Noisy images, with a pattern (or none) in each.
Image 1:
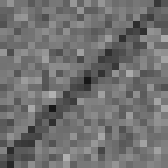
a diagonal band
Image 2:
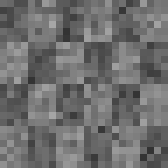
a checkerboard
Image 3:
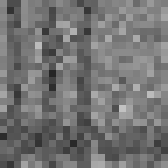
bands of rows crossing bands of columns
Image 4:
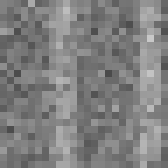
bands of columns
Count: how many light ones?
2
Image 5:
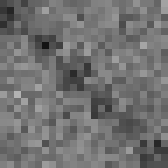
blocks along the diagonal
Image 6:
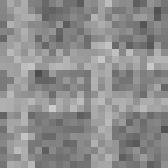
bands of rows crossing bands of columns
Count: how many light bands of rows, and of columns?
2 and 2
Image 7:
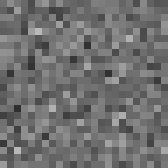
only noise
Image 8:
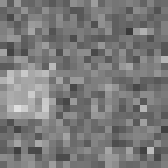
one block
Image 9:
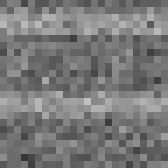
bands of rows
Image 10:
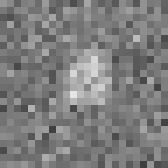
one block
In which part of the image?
centre
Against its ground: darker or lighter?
lighter
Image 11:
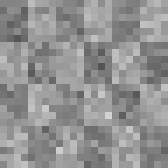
a checkerboard
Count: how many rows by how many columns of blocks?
4 by 6
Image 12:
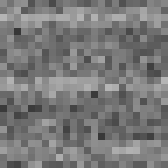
bands of rows
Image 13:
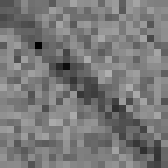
a diagonal band
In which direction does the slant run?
top left to bottom right
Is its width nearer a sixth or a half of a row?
a sixth
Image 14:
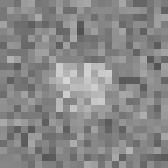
one block
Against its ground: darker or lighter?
lighter
